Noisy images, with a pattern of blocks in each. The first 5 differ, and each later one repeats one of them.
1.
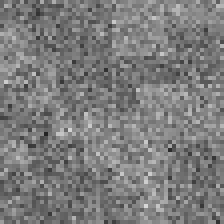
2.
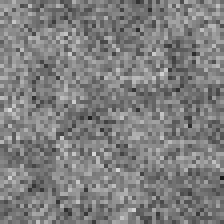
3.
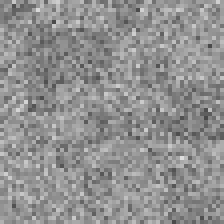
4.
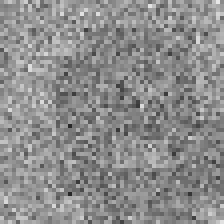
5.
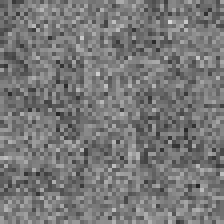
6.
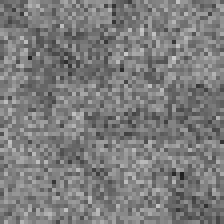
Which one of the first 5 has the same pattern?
3
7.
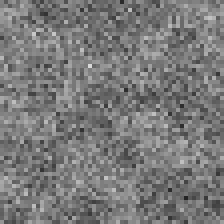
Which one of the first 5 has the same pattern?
2
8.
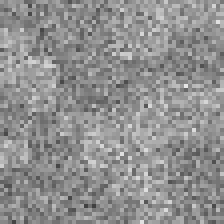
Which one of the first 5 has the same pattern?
1
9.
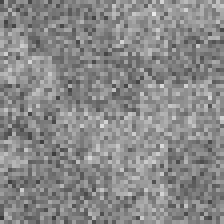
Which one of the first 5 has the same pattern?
1
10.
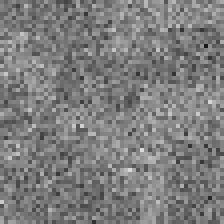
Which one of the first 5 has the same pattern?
1
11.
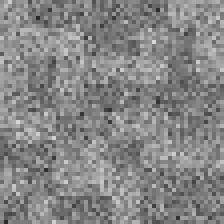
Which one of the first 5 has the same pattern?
2
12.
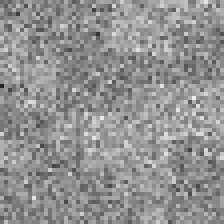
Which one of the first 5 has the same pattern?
1
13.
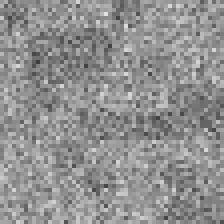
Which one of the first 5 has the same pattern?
3
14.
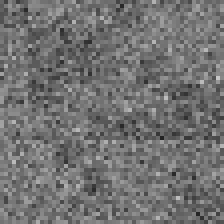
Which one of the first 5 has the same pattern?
3
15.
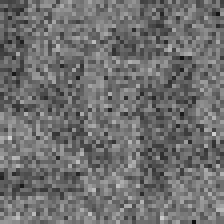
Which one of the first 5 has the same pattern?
5
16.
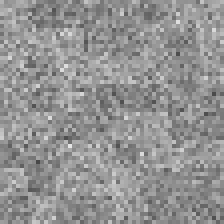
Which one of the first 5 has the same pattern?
2
